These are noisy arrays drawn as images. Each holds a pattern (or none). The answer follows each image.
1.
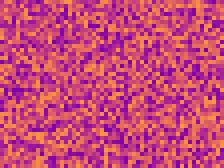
only noise
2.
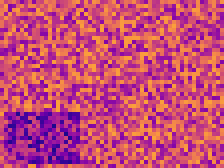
one block
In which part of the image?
bottom left
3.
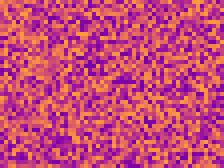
only noise
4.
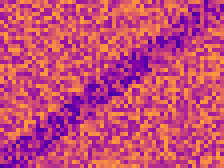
a diagonal band
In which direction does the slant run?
bottom left to top right
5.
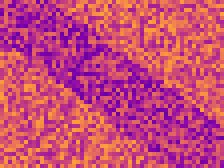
a diagonal band
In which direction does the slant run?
top left to bottom right
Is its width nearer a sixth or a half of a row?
a half
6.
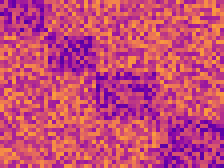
blocks along the diagonal
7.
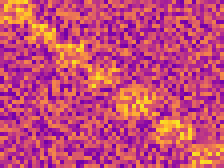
blocks along the diagonal
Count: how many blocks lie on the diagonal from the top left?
7
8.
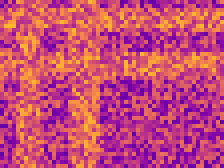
bands of rows crossing bands of columns
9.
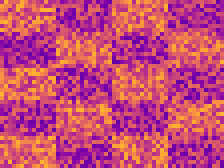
a checkerboard
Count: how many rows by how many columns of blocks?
5 by 4
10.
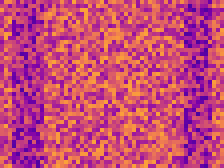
bands of columns
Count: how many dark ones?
2
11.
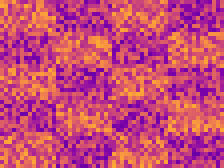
a checkerboard
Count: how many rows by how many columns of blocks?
5 by 4
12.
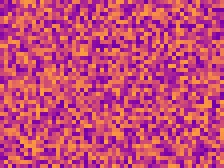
only noise
